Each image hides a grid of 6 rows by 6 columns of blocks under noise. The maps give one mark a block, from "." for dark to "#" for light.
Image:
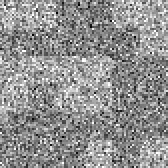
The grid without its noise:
# # . . # #
. . . . . #
# # # # . .
# . # # . .
. . . . . .
. . . # . #
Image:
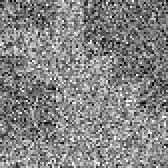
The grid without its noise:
. . # . . .
# # # . . .
. # # # . .
. . # # # .
. . # # # #
# # # # # #
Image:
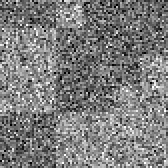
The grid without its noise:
. . # . . .
# # . . . .
# # . . . #
# # . . # #
. . # # # #
. . # # # #
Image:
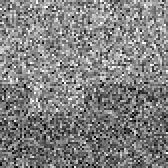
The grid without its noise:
# # # # # #
# # # # # #
# # # # # #
. # # . . .
. . . . . .
. . . . . .
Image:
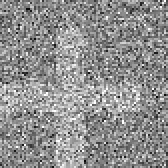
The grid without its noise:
. . . . . .
. . # . . .
. . # . . .
# # # # # .
. . # . . .
. . # . . .
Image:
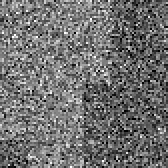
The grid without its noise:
# # # # . .
# # # # . .
# # # # . .
# # # . . .
# # # . . .
. # # . . .
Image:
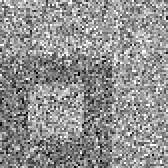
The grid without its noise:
# # # # # #
# # # # # #
. . . . # #
. # # . # #
. # # . # #
. . . . # #
